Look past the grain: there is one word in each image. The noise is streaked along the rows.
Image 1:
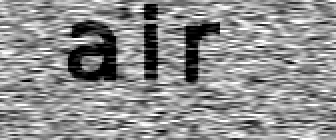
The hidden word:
air
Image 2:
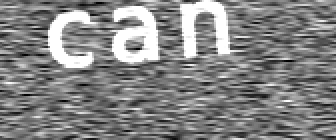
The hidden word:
can
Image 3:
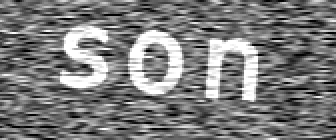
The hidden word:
son
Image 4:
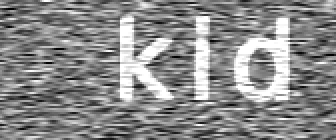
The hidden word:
kid
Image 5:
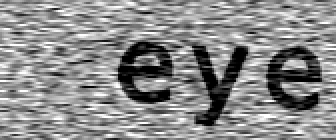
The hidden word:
eye
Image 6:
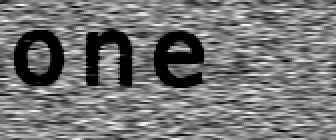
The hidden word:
one
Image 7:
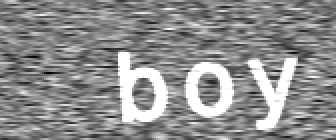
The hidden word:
boy
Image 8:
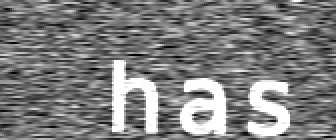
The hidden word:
has
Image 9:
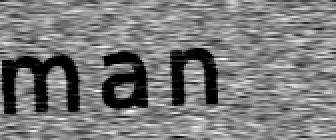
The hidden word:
man
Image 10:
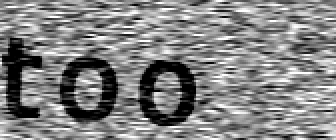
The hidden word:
too
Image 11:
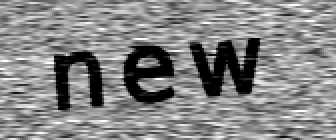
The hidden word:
new
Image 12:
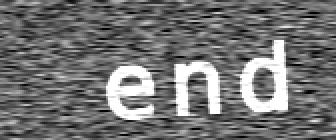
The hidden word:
end
